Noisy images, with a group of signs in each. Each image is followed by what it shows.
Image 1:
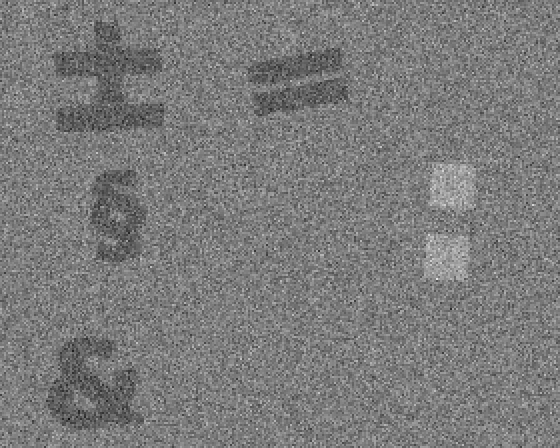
top left: dark plus-minus sign; top middle: dark equals sign; middle left: dark section sign; middle right: light colon; bottom left: dark ampersand
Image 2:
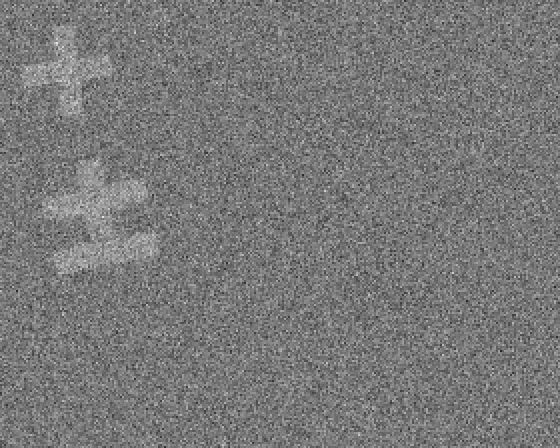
top left: light plus sign; middle left: light plus-minus sign
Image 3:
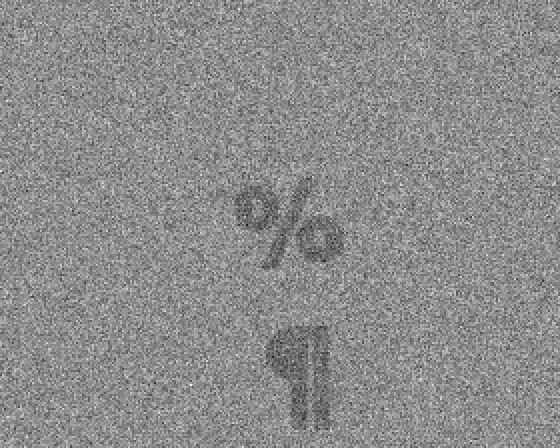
centre: dark percent sign; bottom middle: dark pilcrow
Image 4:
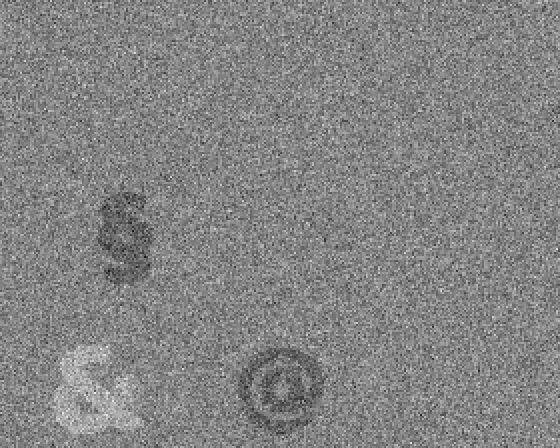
middle left: dark section sign; bottom left: light ampersand; bottom middle: dark at sign
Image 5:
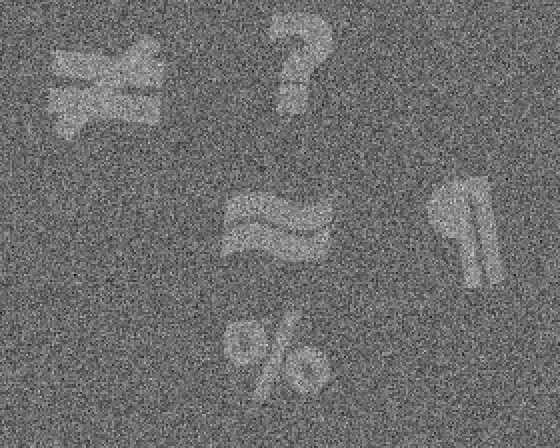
top left: light not-equal sign; top middle: light question mark; centre: light approximately sign; middle right: light pilcrow; bottom middle: light percent sign
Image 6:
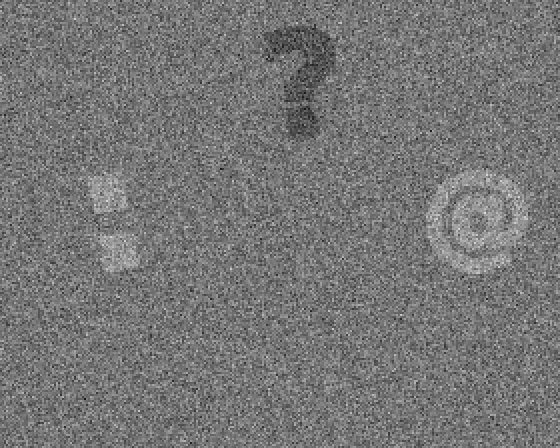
top middle: dark question mark; middle left: light colon; middle right: light at sign
